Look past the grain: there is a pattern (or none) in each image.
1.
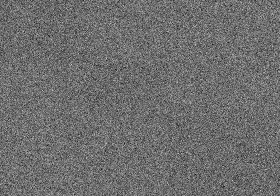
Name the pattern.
blocks along the diagonal
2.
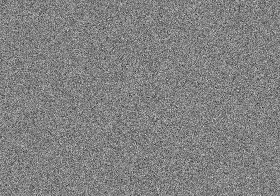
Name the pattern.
only noise
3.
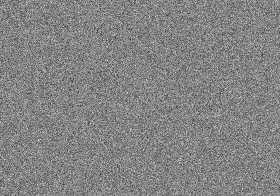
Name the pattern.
only noise
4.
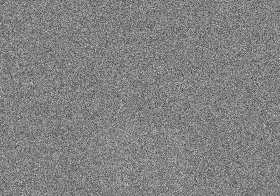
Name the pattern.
one block
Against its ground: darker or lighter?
lighter
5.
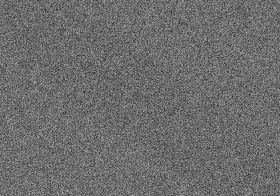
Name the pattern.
a diagonal band
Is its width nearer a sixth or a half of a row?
a half
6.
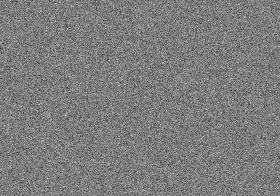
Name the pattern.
only noise
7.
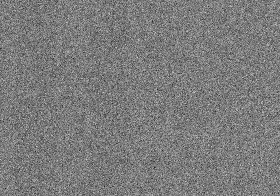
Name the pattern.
bands of columns
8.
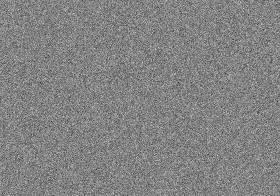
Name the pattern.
only noise
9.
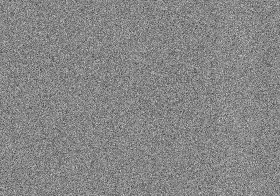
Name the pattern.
one band of columns
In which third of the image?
right
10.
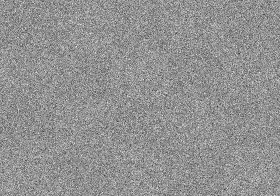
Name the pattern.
a checkerboard
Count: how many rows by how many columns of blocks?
4 by 5
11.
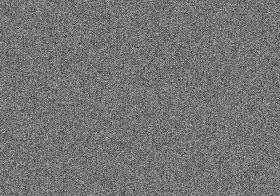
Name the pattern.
only noise
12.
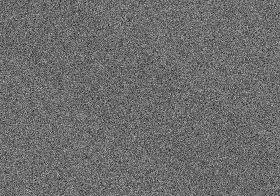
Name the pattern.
a diagonal band
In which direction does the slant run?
top left to bottom right
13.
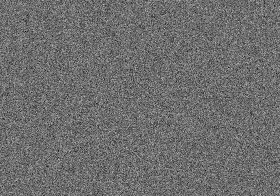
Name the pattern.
only noise
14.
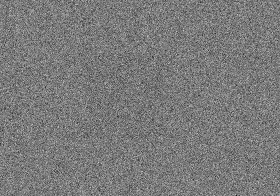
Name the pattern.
one block
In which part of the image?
centre
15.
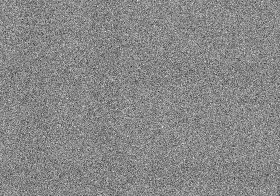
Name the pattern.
bands of rows crossing bands of columns
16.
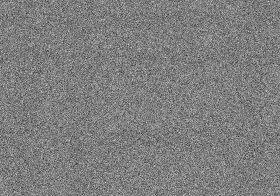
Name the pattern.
bands of rows crossing bands of columns
